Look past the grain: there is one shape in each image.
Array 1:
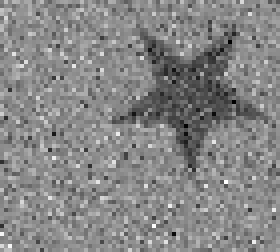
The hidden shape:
star
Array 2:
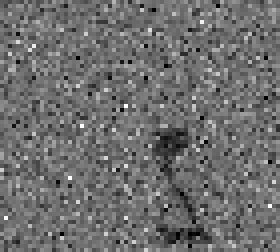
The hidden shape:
musical note
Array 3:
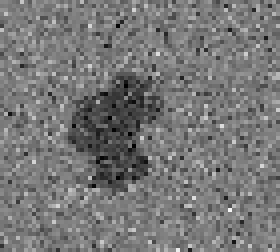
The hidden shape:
car
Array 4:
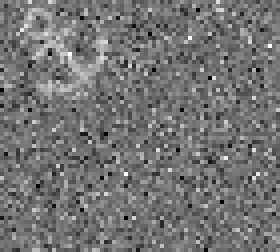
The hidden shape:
anchor
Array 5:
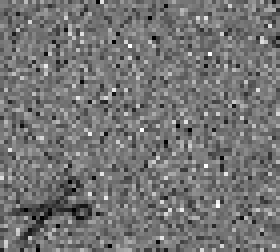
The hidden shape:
pair of scissors
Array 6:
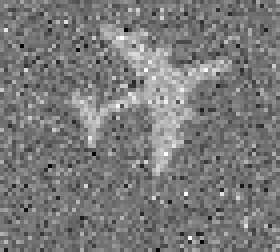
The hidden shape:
airplane
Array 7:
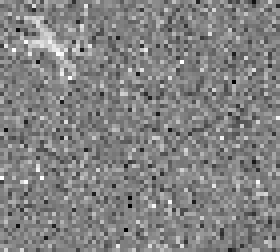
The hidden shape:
pair of scissors
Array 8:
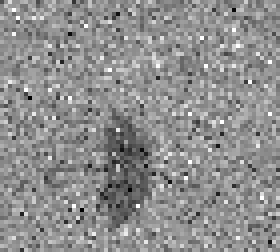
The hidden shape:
umbrella
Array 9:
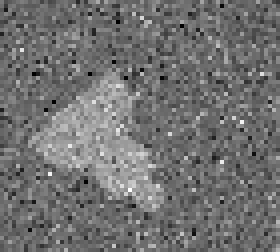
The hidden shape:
chess pawn
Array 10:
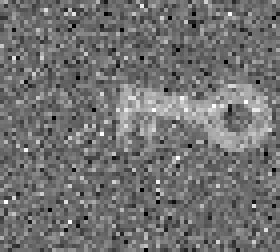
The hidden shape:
key
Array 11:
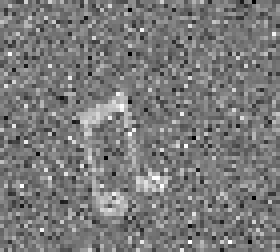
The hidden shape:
pair of musical notes
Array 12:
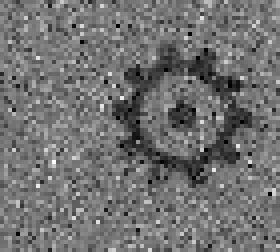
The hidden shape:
gear
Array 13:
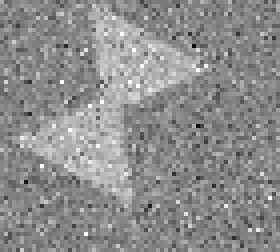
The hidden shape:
bow tie
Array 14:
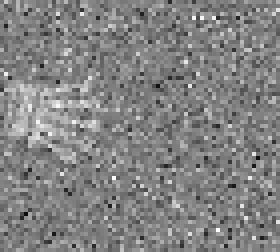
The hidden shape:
chess queen
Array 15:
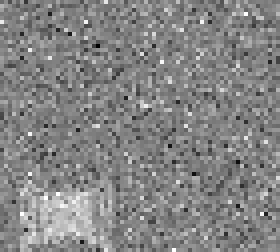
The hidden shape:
chess rook
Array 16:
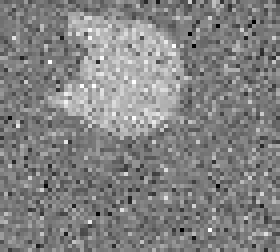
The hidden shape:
cat's head
